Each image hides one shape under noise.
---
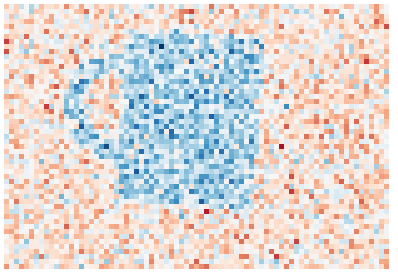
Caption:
blue cup
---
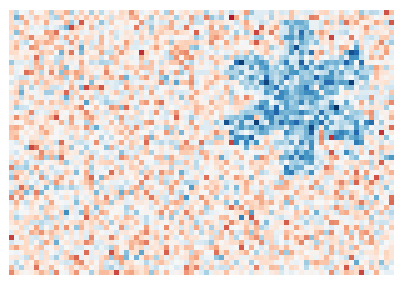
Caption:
blue asterisk
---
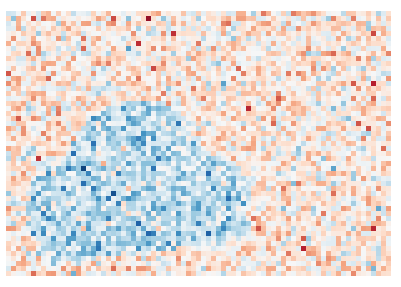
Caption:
blue cloud
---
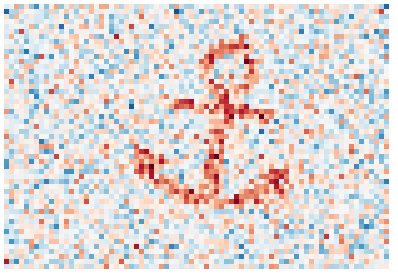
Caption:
red anchor
